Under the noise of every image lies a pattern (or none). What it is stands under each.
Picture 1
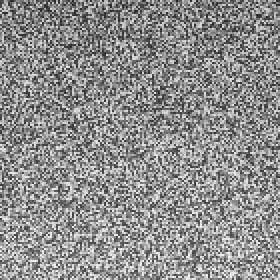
a smooth slope
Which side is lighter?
bottom
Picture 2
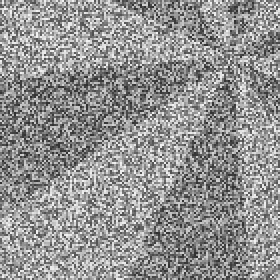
spokes from one point
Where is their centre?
top right
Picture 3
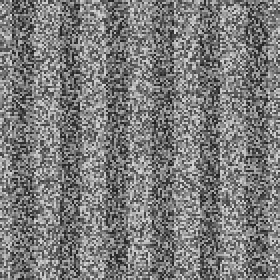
vertical stripes
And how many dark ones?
6
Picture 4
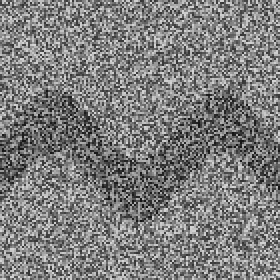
a wavy band
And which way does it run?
left to right
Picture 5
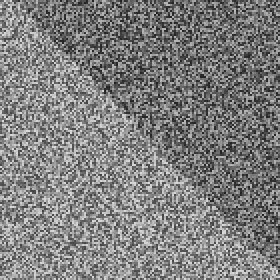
a sharp edge
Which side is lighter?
bottom left
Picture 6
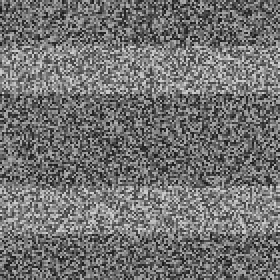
horizontal stripes
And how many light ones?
2
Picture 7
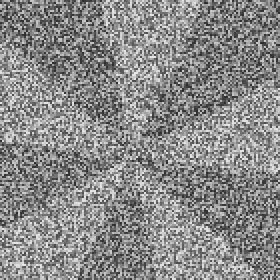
spokes from one point
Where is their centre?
centre
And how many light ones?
5
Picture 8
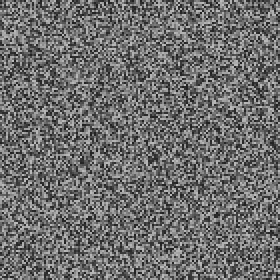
only noise
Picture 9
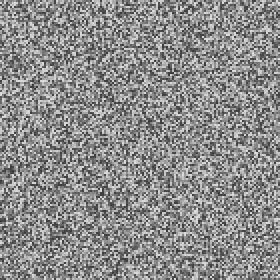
only noise
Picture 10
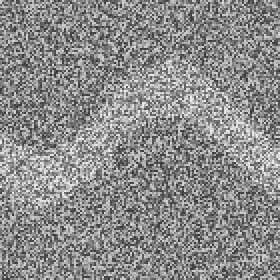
a wavy band
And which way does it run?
left to right
